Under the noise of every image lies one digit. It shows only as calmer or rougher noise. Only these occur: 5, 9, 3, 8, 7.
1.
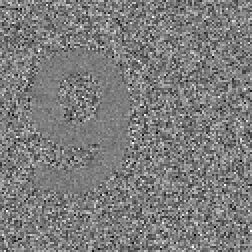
9
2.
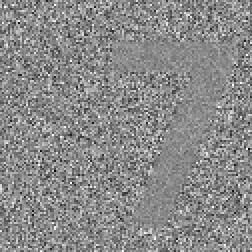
7
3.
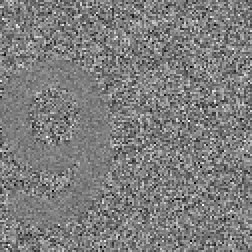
9
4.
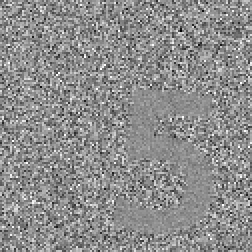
5
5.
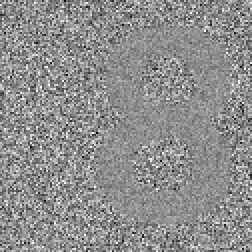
8
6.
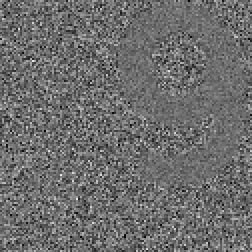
9
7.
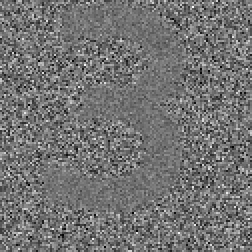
3
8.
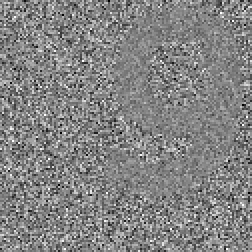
9
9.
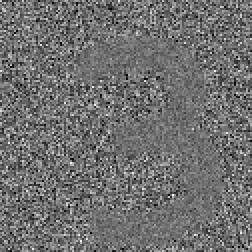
3
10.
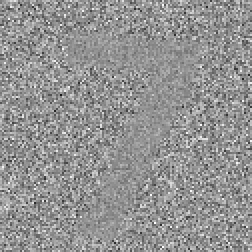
7
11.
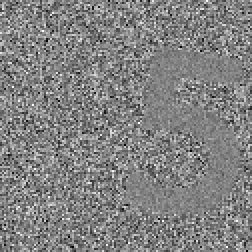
5
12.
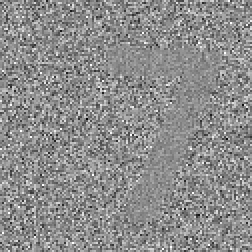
7
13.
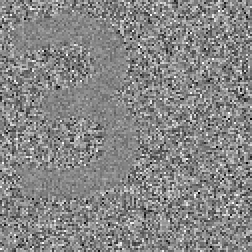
3
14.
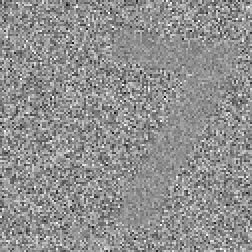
7
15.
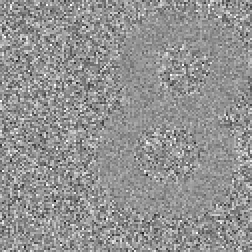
8
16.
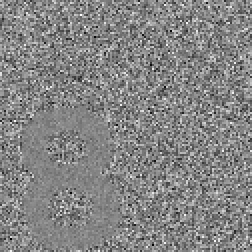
8
